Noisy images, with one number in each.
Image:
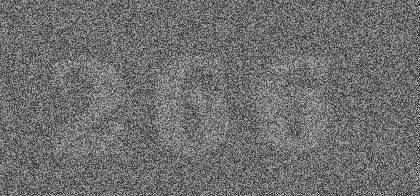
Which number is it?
266
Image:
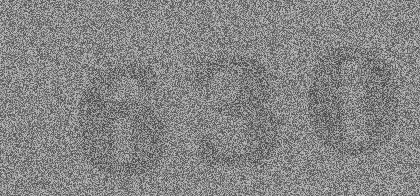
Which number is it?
630
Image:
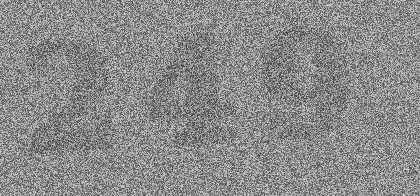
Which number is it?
249
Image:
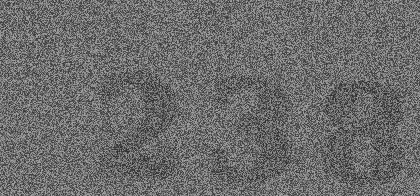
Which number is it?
238
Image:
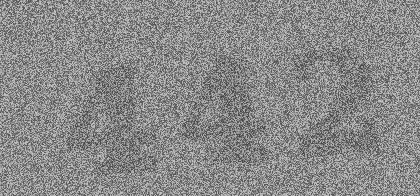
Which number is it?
442
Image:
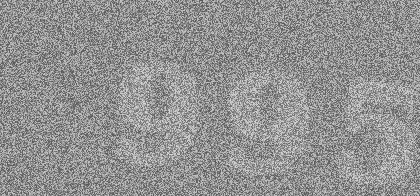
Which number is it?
995
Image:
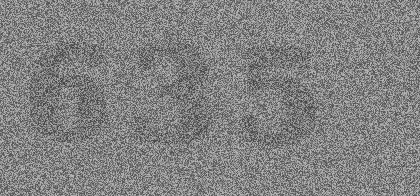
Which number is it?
635
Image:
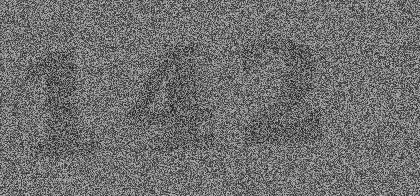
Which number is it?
142
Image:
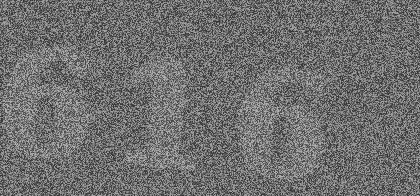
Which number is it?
616
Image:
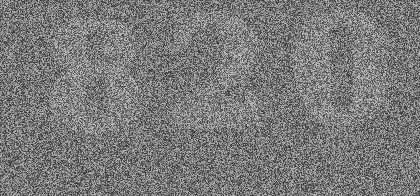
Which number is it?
820
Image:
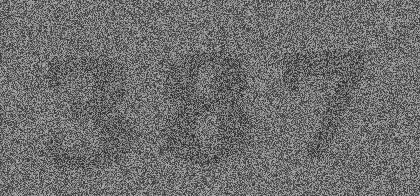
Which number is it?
387
